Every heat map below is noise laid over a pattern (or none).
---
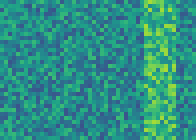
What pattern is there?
one vertical stripe
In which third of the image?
right
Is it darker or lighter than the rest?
lighter
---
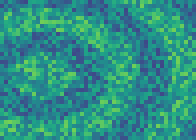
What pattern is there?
rings round one point
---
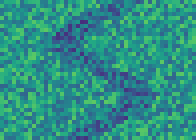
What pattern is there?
a wavy band
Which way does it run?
top to bottom
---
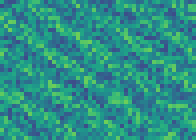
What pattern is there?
diagonal stripes
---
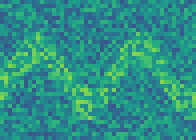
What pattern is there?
a wavy band
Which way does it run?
left to right
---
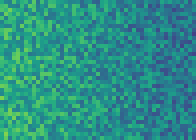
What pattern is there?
a smooth slope
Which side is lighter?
left
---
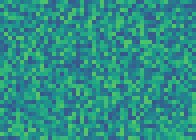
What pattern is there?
only noise
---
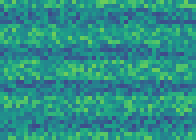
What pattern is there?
horizontal stripes
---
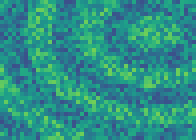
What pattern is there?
rings round one point
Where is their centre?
top right
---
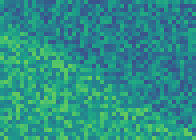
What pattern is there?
a sharp edge
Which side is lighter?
bottom left
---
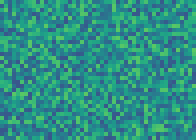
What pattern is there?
only noise
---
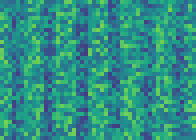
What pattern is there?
vertical stripes
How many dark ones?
6
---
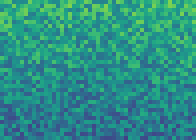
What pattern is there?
a smooth slope
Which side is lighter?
top
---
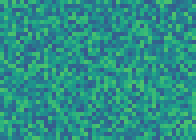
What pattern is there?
only noise
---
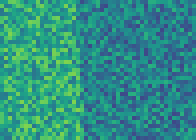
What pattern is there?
a sharp edge
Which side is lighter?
left
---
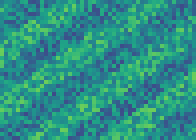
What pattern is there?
diagonal stripes
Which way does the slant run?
bottom left to top right
